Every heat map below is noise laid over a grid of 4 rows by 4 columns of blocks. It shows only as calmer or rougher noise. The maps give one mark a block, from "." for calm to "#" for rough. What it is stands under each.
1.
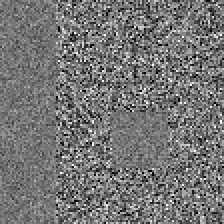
.###
.###
.#.#
.###
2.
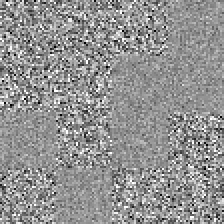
###.
##..
.#.#
#.##
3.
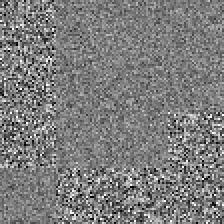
#...
#...
#..#
.###
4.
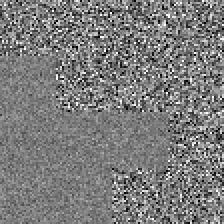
####
.###
...#
..##
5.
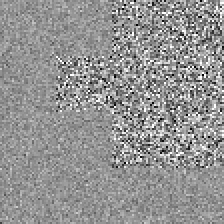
..##
.###
..##
....
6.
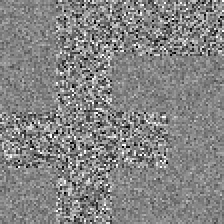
.###
.#..
###.
.#..
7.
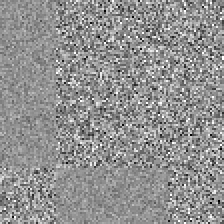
.###
.###
.###
#..#
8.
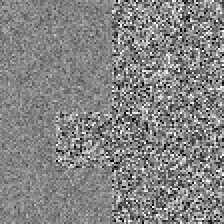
..##
..##
.###
..##
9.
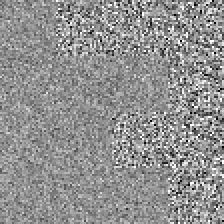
.###
...#
..##
...#
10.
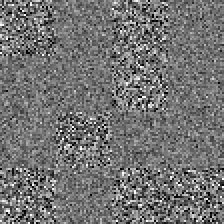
#.#.
..#.
.#..
#.##
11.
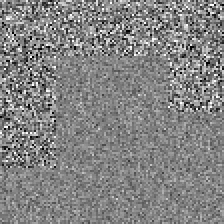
####
#..#
#...
....
